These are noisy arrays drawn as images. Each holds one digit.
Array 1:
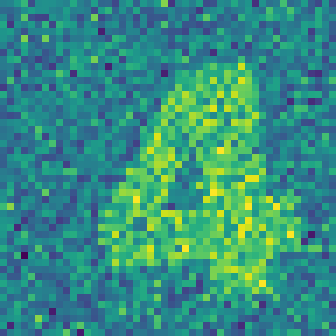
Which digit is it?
4
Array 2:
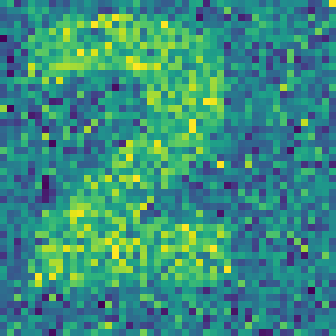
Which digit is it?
2
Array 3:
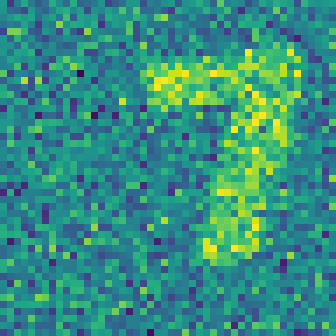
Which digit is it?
7
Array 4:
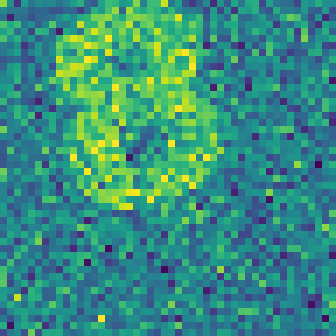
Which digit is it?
8
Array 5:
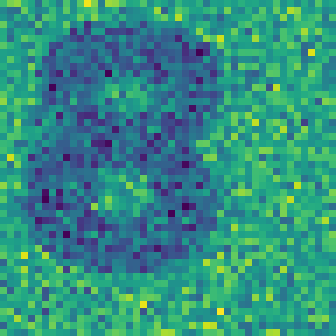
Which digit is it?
8
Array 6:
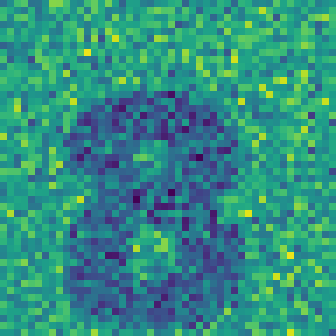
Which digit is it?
8
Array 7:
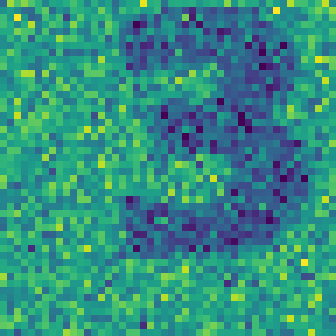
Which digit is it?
3
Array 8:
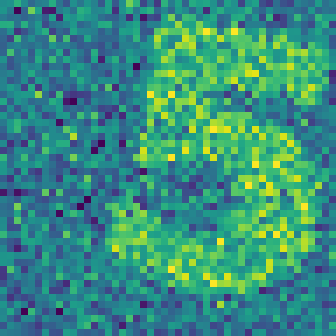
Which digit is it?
5
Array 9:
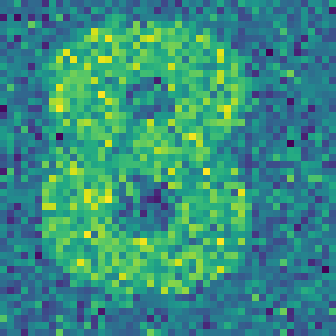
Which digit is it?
8
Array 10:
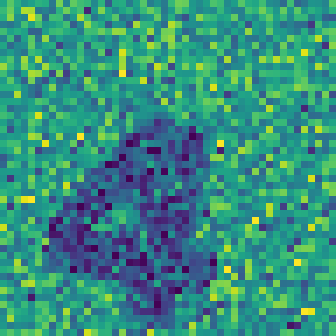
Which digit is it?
4
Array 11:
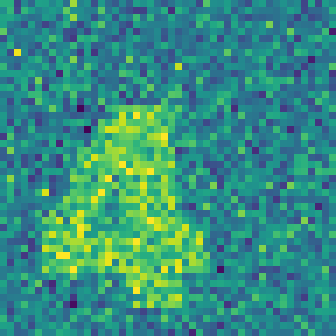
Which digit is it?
4
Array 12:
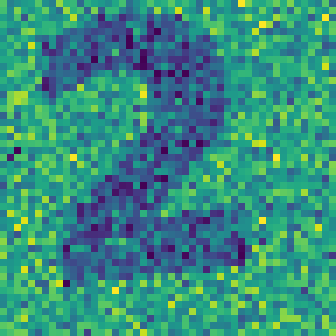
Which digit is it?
2
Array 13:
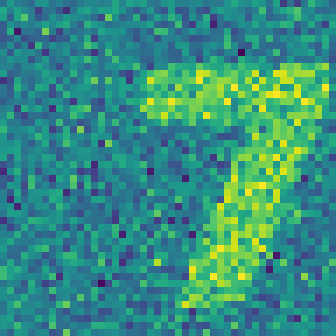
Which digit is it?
7
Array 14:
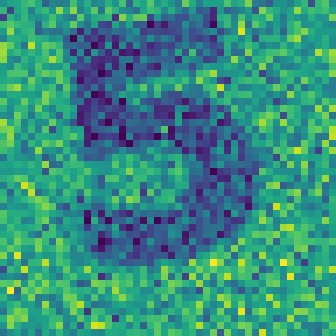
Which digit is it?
5
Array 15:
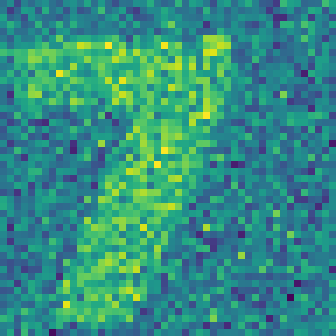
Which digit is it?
7
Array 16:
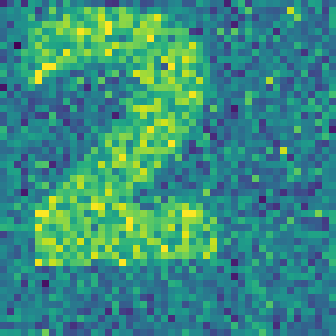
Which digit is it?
2
